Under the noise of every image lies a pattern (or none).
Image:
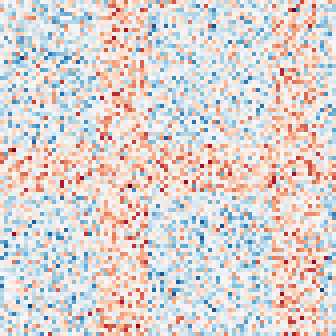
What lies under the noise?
bands of rows crossing bands of columns
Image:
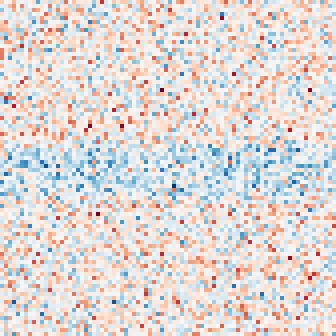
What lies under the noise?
one band of rows
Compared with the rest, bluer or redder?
bluer
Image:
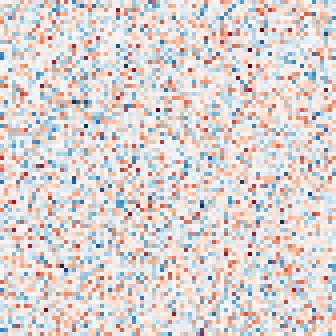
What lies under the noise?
only noise
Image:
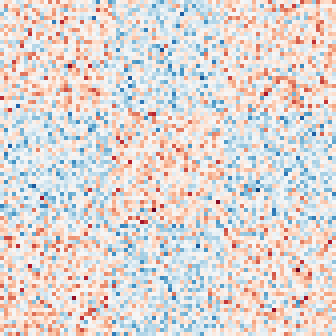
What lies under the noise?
a checkerboard
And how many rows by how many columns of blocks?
3 by 3
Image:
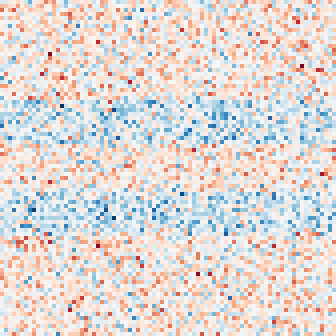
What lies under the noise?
bands of rows
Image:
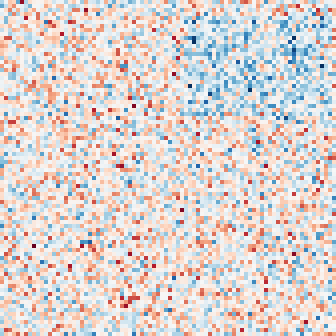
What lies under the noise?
one block
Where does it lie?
top right
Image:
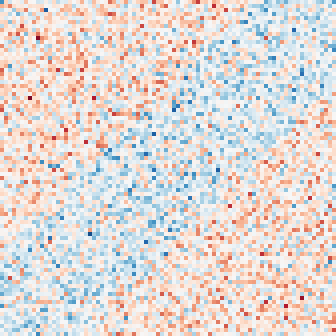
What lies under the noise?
a diagonal band
